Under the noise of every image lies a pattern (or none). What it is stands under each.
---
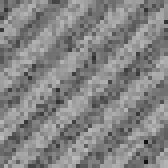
diagonal stripes
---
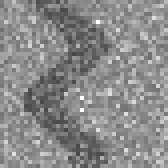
a wavy band
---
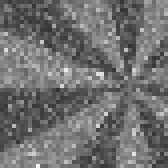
spokes from one point
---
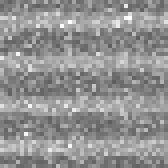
horizontal stripes
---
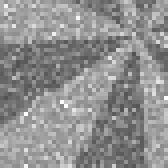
spokes from one point
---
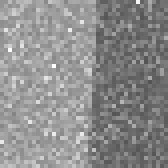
a sharp edge
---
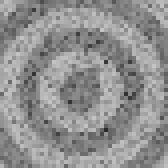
rings round one point
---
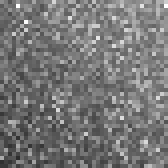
a smooth slope
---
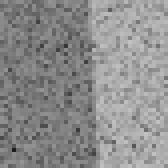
a sharp edge
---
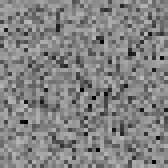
only noise
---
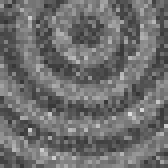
rings round one point
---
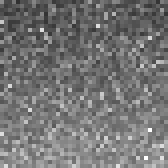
a smooth slope
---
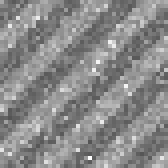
diagonal stripes
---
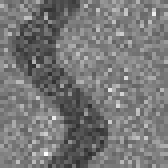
a wavy band
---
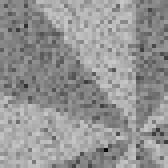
spokes from one point
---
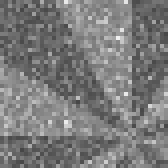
spokes from one point
